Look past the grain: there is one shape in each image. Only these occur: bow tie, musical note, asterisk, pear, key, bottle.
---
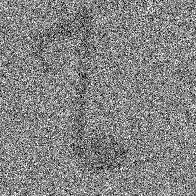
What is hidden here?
dark musical note
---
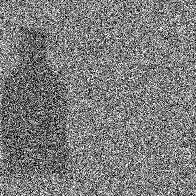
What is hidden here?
dark bottle
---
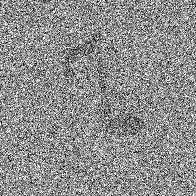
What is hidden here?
dark musical note
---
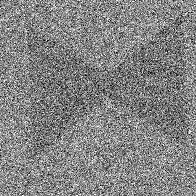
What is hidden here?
dark bow tie
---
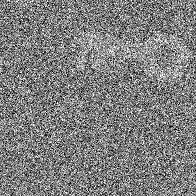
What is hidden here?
light key
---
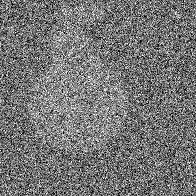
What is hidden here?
light pear
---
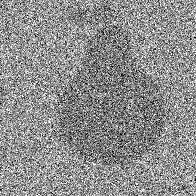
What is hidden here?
dark pear
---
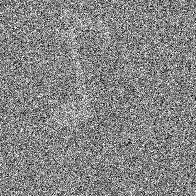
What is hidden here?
light musical note
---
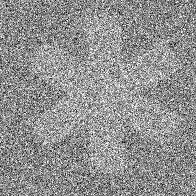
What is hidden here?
light asterisk
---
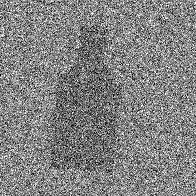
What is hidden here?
dark bottle
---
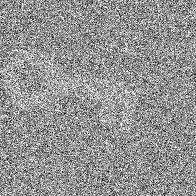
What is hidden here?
light key
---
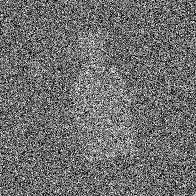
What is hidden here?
light bottle
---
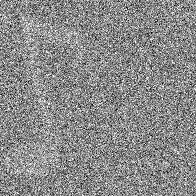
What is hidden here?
light musical note
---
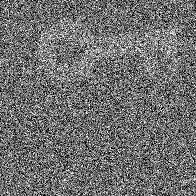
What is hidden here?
light key
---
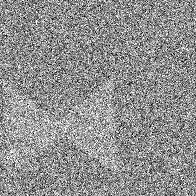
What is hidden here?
light bow tie
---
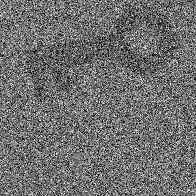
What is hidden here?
dark key
